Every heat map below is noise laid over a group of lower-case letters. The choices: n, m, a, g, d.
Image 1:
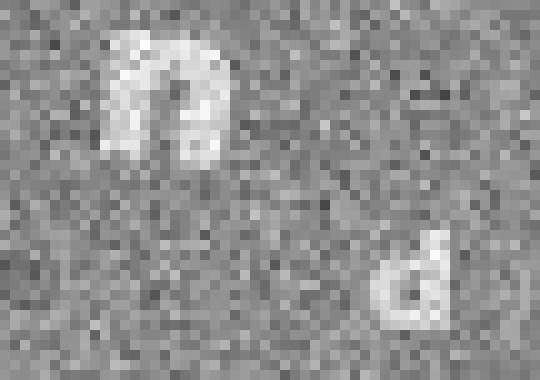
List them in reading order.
top left: n; bottom right: d
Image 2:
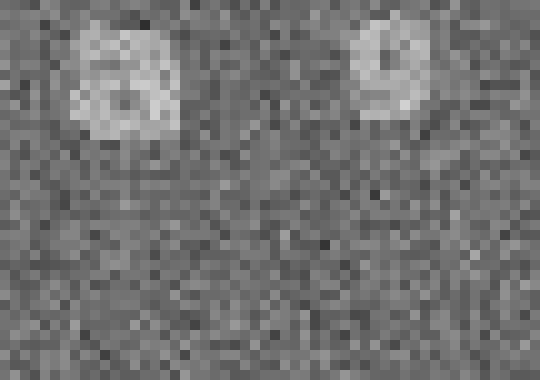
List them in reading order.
top left: a; top right: g
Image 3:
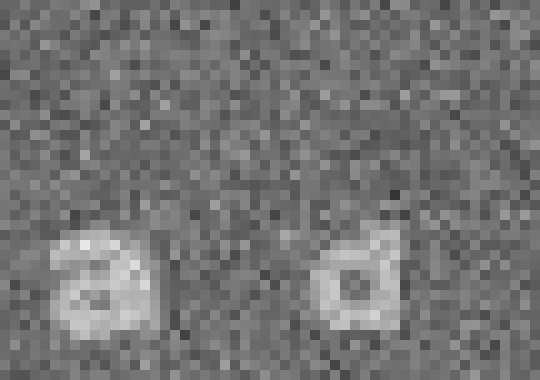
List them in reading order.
bottom left: a; bottom right: d
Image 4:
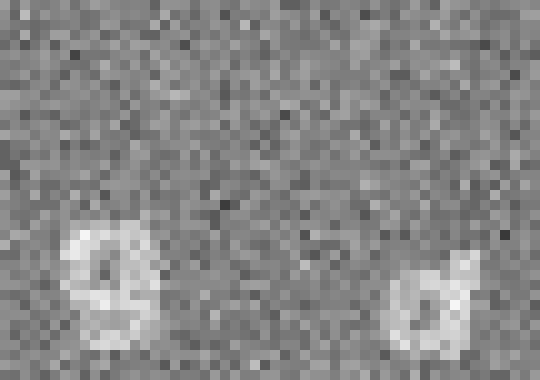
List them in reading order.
bottom left: g; bottom right: d
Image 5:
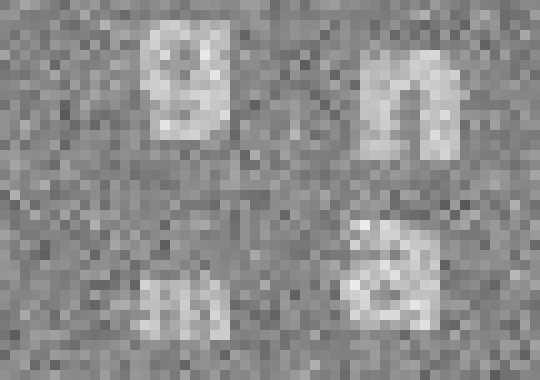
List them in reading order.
top left: g; top right: n; bottom left: m; bottom right: a
